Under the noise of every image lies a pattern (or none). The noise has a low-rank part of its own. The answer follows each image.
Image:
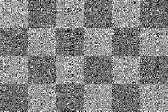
a checkerboard
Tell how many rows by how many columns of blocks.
4 by 6
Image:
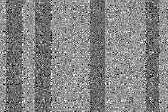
bands of columns
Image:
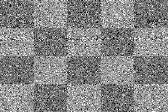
a checkerboard
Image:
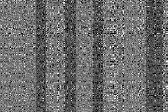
bands of columns
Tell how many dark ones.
4
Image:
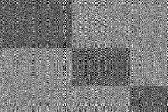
blocks along the diagonal
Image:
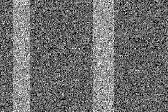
bands of columns
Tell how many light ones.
2
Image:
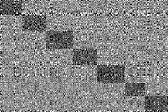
blocks along the diagonal
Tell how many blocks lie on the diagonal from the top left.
7
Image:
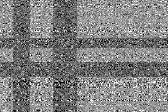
bands of rows crossing bands of columns
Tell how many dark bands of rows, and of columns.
2 and 2
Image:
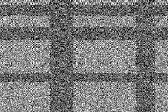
bands of rows crossing bands of columns
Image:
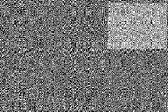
one block
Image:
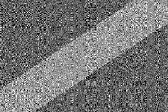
a diagonal band
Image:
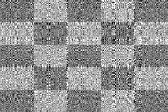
a checkerboard
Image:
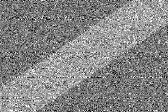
a diagonal band
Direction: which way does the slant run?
bottom left to top right
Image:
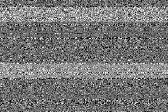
bands of rows
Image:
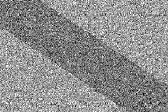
a diagonal band
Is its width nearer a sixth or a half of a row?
a half
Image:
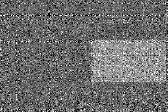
one block
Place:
middle right
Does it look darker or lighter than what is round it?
lighter
